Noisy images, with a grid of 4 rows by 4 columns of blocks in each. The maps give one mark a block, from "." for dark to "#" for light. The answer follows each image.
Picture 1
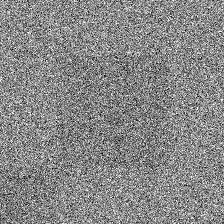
####
#..#
#..#
.###
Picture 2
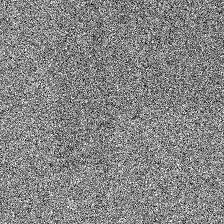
#...
#...
#.##
####
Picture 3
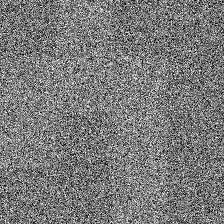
.#..
###.
#.#.
..#.
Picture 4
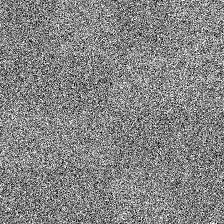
.#.#
..##
##..
..#.
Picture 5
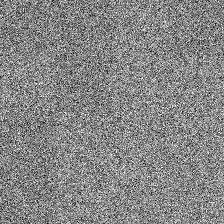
..#.
#.##
.###
.###
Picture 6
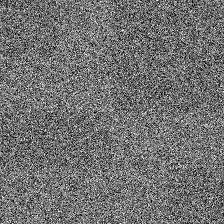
.#..
##..
..##
###.
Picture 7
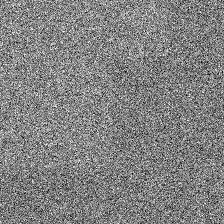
###.
##..
##..
....
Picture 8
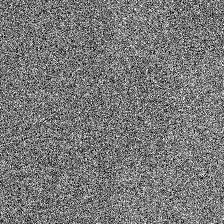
..#.
...#
...#
..##
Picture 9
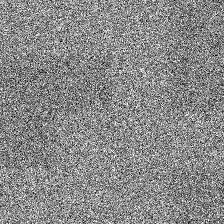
###.
..#.
.###
###.
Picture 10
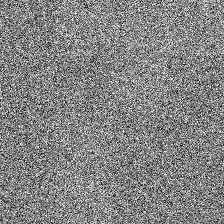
.###
..#.
.#..
.#..
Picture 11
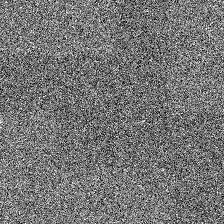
##.#
...#
#...
###.
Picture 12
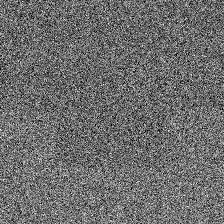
....
....
#..#
####
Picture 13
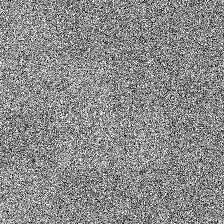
#...
##..
.##.
#...
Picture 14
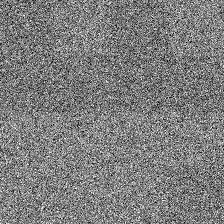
.#.#
....
####
###.
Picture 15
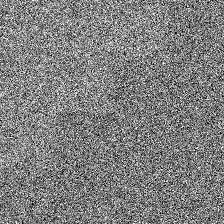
###.
##..
#...
....
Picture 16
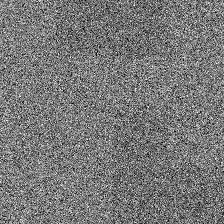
#..#
####
##.#
##..
